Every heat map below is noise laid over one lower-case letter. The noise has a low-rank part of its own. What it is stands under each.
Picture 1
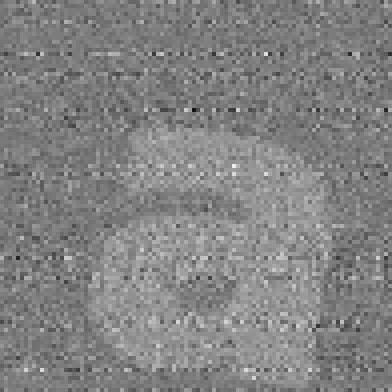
light a
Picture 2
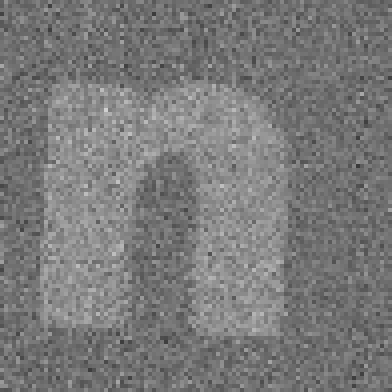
light n
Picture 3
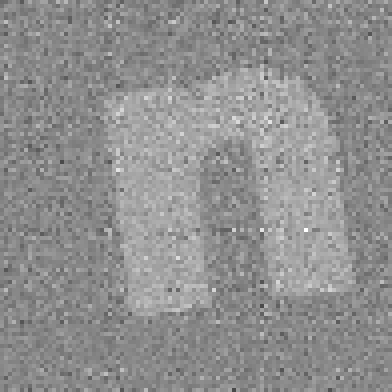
light n
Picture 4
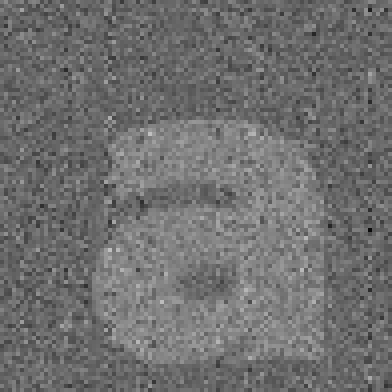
light a
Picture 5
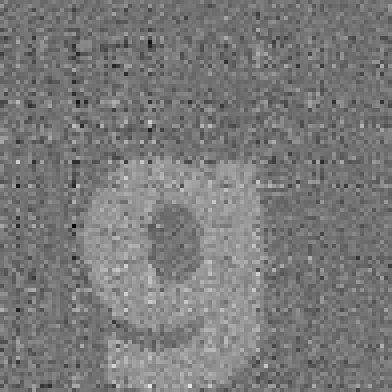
light g
